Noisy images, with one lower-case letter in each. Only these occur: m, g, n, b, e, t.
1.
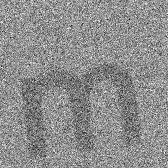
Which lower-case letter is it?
m
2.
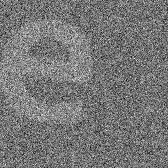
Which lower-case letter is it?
e
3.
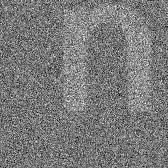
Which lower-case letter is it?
n
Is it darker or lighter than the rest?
lighter
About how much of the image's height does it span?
two thirds
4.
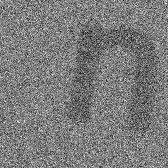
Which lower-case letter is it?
n
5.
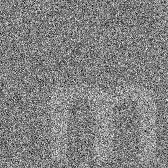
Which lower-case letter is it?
m
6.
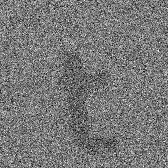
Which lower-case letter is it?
t
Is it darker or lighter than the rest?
darker
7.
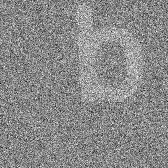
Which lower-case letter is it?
b
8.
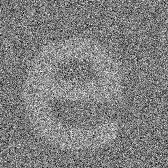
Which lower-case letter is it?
e
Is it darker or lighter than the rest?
lighter
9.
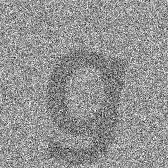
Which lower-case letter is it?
g
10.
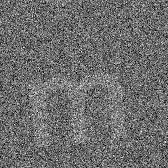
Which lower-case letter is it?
m
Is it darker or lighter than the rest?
lighter
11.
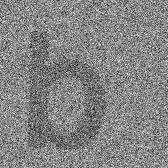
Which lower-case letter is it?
b
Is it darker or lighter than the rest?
darker
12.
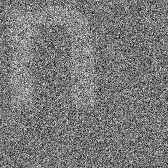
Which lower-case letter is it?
n
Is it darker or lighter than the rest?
lighter
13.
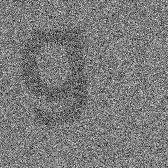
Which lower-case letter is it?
g
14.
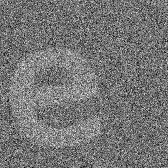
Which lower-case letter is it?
e
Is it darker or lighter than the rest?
lighter
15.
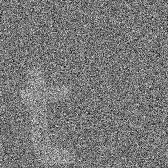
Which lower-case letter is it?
t
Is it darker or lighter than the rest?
lighter
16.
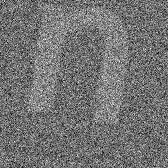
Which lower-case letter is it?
n
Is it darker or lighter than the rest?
lighter
